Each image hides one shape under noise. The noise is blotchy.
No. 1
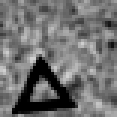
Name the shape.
triangle frame
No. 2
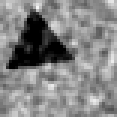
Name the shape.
triangle
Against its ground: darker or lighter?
darker
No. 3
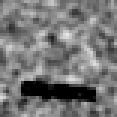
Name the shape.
bar
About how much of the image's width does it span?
two thirds
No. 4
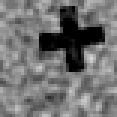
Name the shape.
cross
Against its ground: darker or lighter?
darker
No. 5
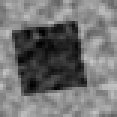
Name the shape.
square
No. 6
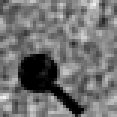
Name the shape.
lollipop
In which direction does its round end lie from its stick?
up and left
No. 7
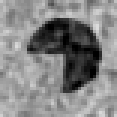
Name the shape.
disc with a wedge cut out
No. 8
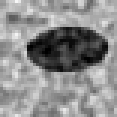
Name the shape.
ellipse
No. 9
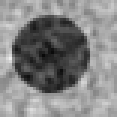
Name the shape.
disc
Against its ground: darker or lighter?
darker
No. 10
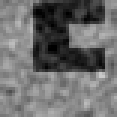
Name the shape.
square with a notch
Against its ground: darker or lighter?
darker
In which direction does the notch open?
right
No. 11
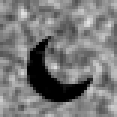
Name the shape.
crescent
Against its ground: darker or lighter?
darker
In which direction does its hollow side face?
up and right
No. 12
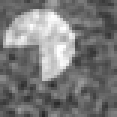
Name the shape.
disc with a wedge cut out
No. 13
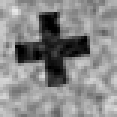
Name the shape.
cross
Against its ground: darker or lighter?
darker
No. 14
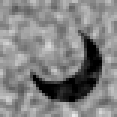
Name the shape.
crescent
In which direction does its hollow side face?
up and left
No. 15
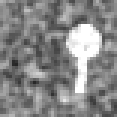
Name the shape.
lollipop
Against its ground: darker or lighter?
lighter
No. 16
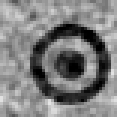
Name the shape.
bullseye
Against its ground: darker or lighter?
darker
